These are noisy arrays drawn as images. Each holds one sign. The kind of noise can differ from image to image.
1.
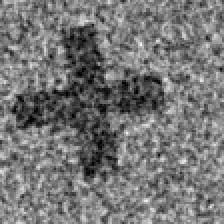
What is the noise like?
blotchy
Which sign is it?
plus sign
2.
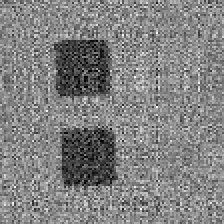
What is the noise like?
low rank plus noise
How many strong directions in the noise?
three or four
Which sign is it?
colon
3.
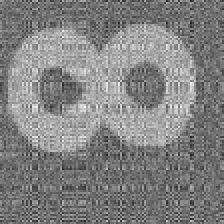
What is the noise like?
low rank plus noise
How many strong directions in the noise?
one
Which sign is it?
infinity sign
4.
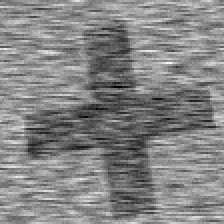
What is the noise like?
streaked along the rows
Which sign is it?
plus sign
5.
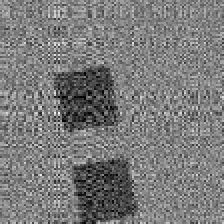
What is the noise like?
low rank plus noise
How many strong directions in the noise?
two
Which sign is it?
colon
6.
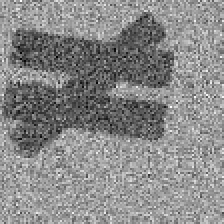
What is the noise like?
low rank plus noise
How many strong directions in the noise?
five to eight
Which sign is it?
not-equal sign
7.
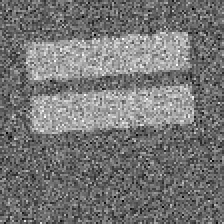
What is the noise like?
independent entries
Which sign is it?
equals sign
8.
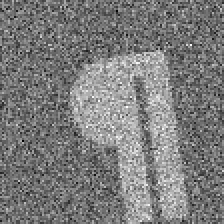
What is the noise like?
independent entries
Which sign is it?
pilcrow
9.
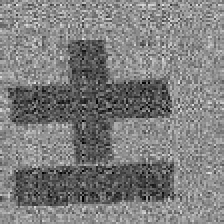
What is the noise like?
low rank plus noise
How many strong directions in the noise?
three or four
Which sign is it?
plus-minus sign
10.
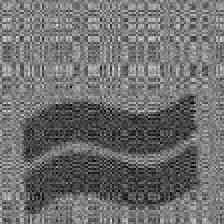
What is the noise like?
low rank plus noise
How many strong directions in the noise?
one
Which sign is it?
approximately sign
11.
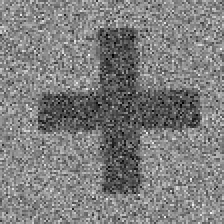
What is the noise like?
independent entries
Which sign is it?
plus sign
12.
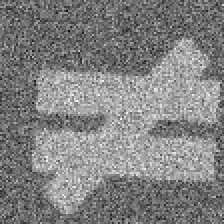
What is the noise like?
independent entries
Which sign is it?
not-equal sign
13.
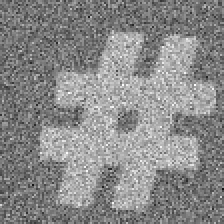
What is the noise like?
independent entries
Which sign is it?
hash sign
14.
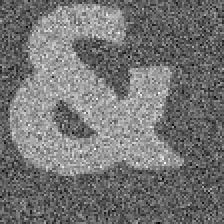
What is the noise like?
independent entries
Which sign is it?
ampersand
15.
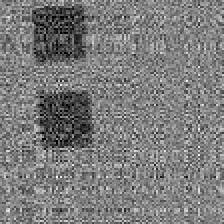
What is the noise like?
low rank plus noise
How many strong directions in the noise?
three or four
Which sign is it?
colon
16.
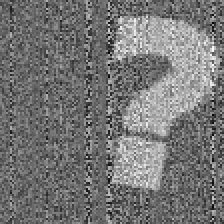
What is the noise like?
columns of uneven size
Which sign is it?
question mark
